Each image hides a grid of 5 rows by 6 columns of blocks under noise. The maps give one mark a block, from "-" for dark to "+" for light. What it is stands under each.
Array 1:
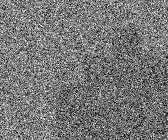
+ + + + + +
+ + + + - +
+ + + - - -
+ + - - - -
+ + - - - -
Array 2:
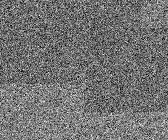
- - - - - +
- - - - - -
- - - - - -
+ + + - - -
+ + + + + +
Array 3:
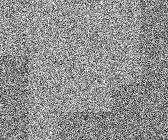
+ + + + + -
+ + + + + -
- + + + + -
- + + + - -
- + - - - -
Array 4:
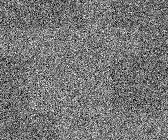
- - - + - -
+ + + + + -
- + + + - -
- + + + - -
- - + + + +
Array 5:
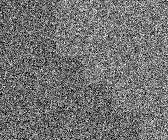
- - + + + +
- - + + + +
- - - + + +
- - - - + +
- - - - - +
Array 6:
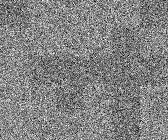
- + + + + -
+ + + + - +
+ - - - - -
+ + - + - +
+ + + + - +
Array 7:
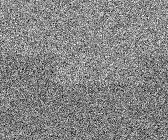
+ + + + + +
+ + + + + +
- - + + + -
- - - - - -
- - - - - -
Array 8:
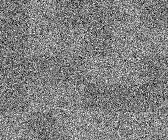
- + - - + -
- + + - + +
- - - + + -
- + + - - -
+ - + + + +
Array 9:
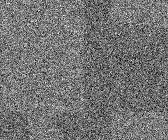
+ + + - + +
+ + + - - -
+ + + - - -
+ + + - - -
- + - - + +
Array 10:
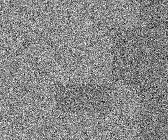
+ + + + + -
+ + + + - -
+ + + + - -
+ + - - + -
+ + + + + -
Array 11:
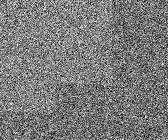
+ + + + - -
+ + + + - -
+ + + + - -
+ + - - - -
- - - - - -
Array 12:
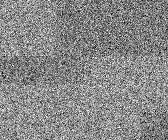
+ + - - - -
+ + - - - -
- - - + + +
+ + + + + +
+ + + + + -
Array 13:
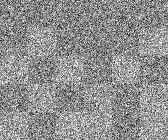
- - - - - -
- + - - - +
+ - + - + -
- + - + - +
+ - + + - +
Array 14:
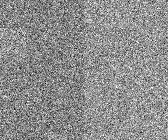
- - - + + +
+ - - + + +
- - - + + +
- - - + + +
- - - + + +
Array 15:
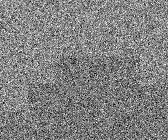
+ + + + + +
+ + + + + +
+ + - - - +
+ - - - - -
- - - - - -
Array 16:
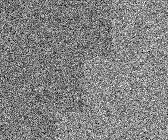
- - - - + +
- - - - + +
- - - + + +
- - - + + +
- - + + + +
